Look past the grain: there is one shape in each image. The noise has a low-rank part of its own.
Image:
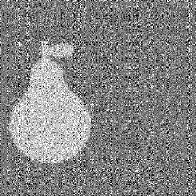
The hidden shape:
pear
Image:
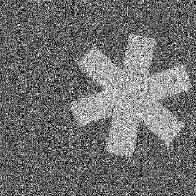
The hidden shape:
asterisk
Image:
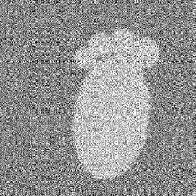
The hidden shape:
footprint
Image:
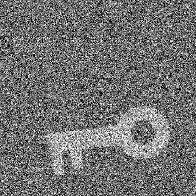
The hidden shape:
key
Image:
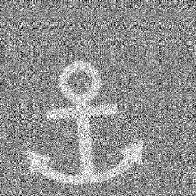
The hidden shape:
anchor
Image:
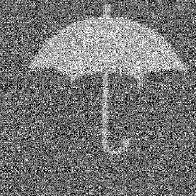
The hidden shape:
umbrella
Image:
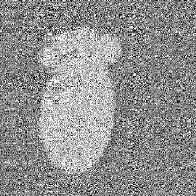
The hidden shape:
footprint
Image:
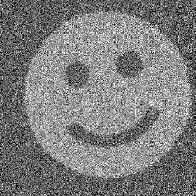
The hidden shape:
smiling face
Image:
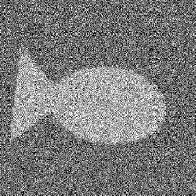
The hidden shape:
fish
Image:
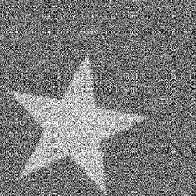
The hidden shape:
star
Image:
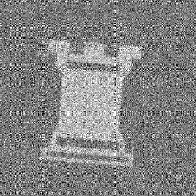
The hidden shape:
chess rook
